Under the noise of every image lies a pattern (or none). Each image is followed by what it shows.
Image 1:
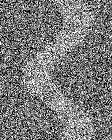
a wavy band
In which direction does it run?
top to bottom
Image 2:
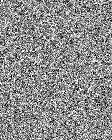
only noise
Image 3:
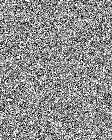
only noise
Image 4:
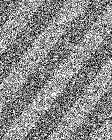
diagonal stripes
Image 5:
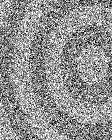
rings round one point
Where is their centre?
middle right
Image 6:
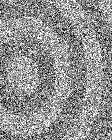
rings round one point
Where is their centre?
middle left
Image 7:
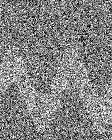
a wavy band
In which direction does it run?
left to right
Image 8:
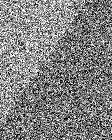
a sharp edge
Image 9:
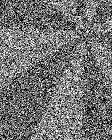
spokes from one point
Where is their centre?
top right
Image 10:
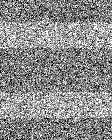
horizontal stripes
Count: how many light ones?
2
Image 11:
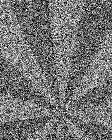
spokes from one point
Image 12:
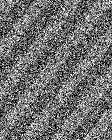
diagonal stripes
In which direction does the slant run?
bottom left to top right
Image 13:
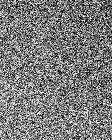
a smooth slope
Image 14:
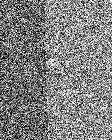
a sharp edge
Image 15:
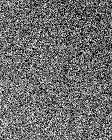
a smooth slope
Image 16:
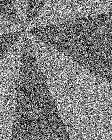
spokes from one point
